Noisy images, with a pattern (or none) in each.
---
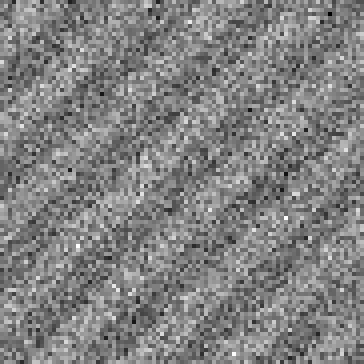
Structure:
diagonal stripes
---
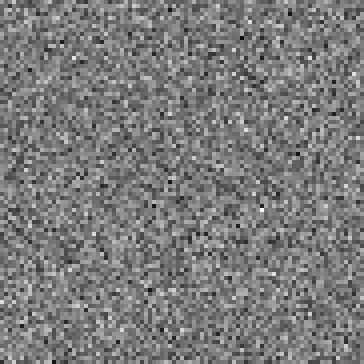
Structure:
only noise
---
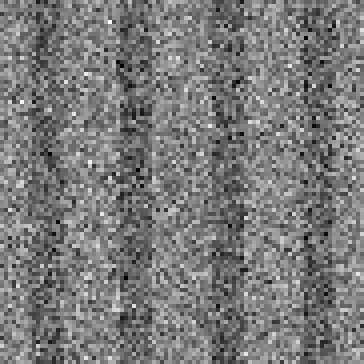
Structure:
vertical stripes
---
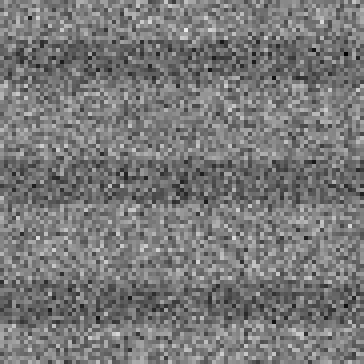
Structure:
horizontal stripes
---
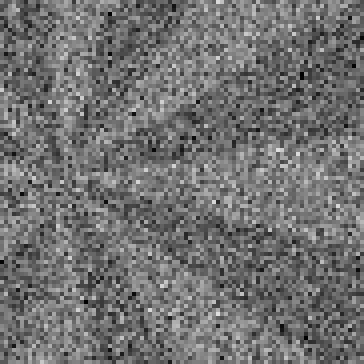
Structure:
spokes from one point
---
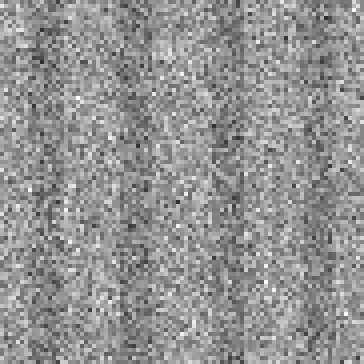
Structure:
vertical stripes
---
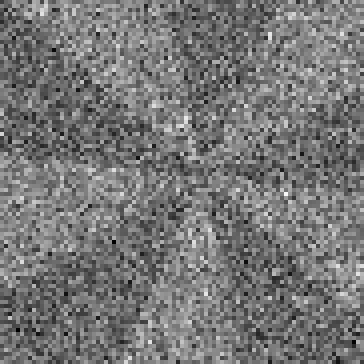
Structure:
spokes from one point
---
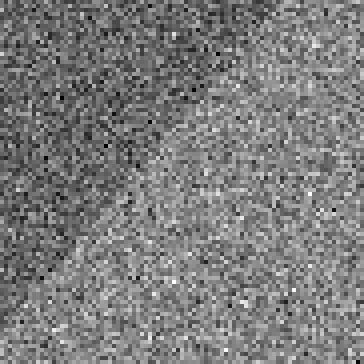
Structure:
a sharp edge
